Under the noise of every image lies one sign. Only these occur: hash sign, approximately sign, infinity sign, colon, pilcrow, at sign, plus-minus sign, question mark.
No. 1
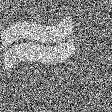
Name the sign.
approximately sign
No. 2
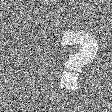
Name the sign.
question mark
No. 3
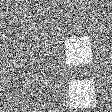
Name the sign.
colon
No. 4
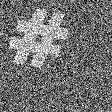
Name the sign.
hash sign
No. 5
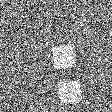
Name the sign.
colon
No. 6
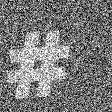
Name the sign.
hash sign
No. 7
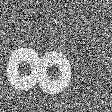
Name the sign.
infinity sign
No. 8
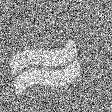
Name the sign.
approximately sign
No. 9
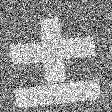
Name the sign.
plus-minus sign
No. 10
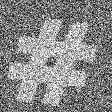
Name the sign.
hash sign
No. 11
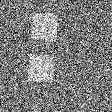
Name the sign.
colon
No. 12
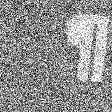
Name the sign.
pilcrow
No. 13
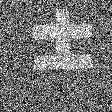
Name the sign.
plus-minus sign
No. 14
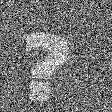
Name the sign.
question mark
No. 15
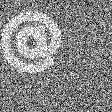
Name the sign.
at sign
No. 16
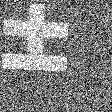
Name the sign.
plus-minus sign
